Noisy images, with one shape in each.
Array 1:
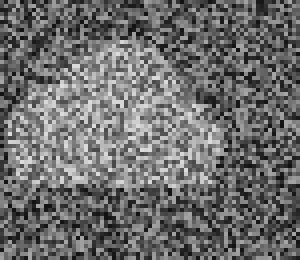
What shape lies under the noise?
cloud
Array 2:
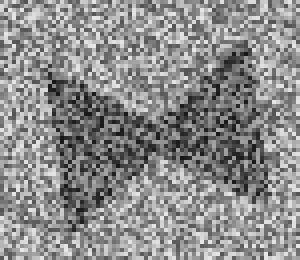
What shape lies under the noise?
bow tie
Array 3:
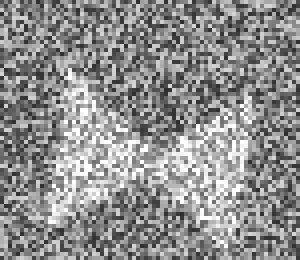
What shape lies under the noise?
bow tie
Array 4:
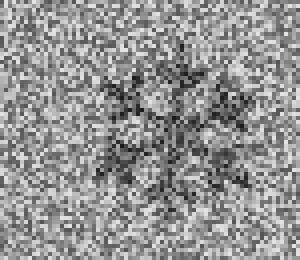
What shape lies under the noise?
snowflake
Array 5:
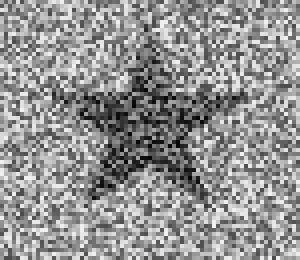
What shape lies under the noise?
star
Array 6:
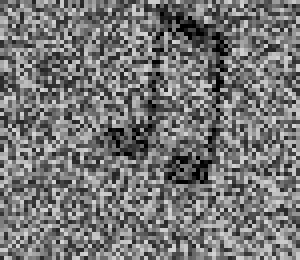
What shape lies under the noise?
pair of musical notes
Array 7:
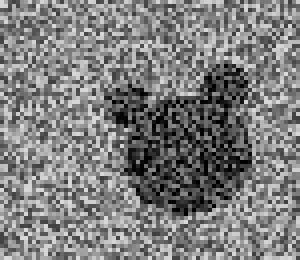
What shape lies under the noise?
bear's head
